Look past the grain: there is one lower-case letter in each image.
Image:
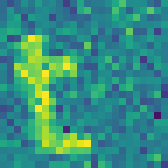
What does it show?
light t
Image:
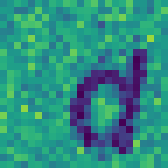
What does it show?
dark d
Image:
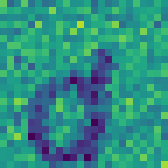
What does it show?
dark d
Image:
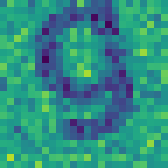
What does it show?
dark g
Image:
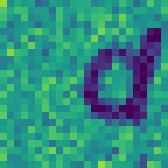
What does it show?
dark d
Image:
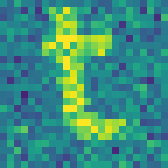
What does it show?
light t
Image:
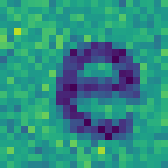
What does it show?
dark e
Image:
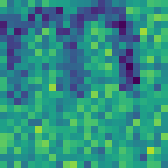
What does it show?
dark m
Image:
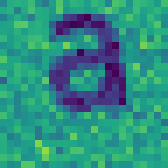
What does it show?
dark a
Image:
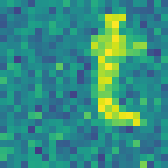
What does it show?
light t
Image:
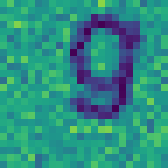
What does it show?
dark g
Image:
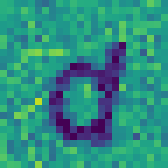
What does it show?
dark d
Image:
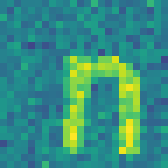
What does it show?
light n
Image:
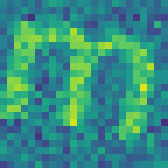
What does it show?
light m
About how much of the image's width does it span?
nearly all
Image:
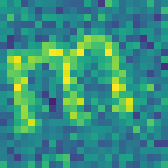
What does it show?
light m
